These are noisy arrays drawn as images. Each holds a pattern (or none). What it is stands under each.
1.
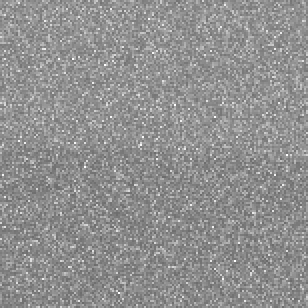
a sharp edge
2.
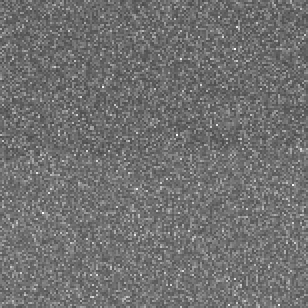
a sharp edge
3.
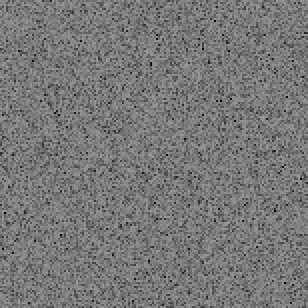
only noise
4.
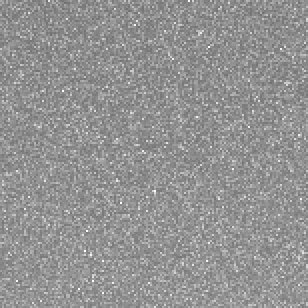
a smooth slope
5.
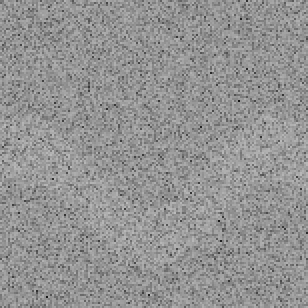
a wavy band
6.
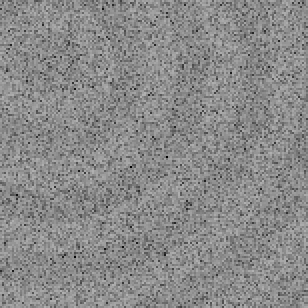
rings round one point
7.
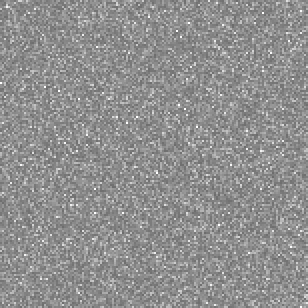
only noise
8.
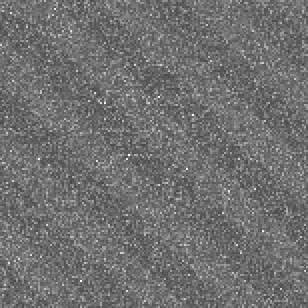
diagonal stripes
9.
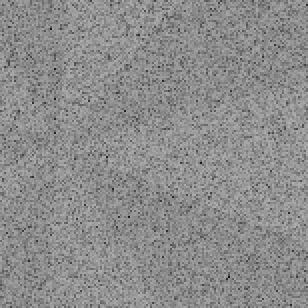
spokes from one point
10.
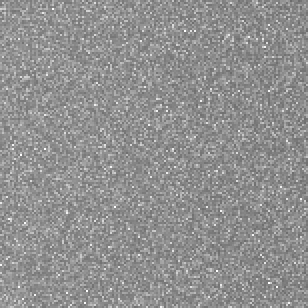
a smooth slope
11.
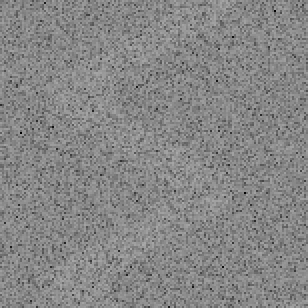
a wavy band
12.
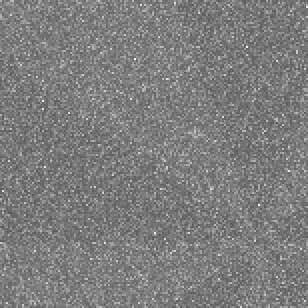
spokes from one point
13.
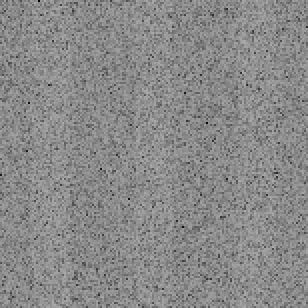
vertical stripes
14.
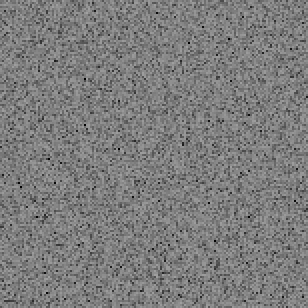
only noise
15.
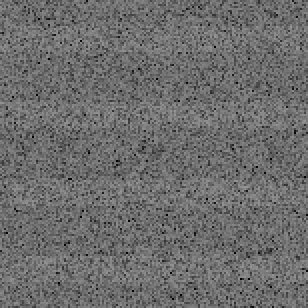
horizontal stripes
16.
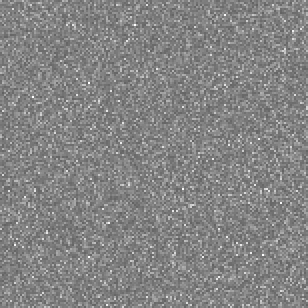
only noise
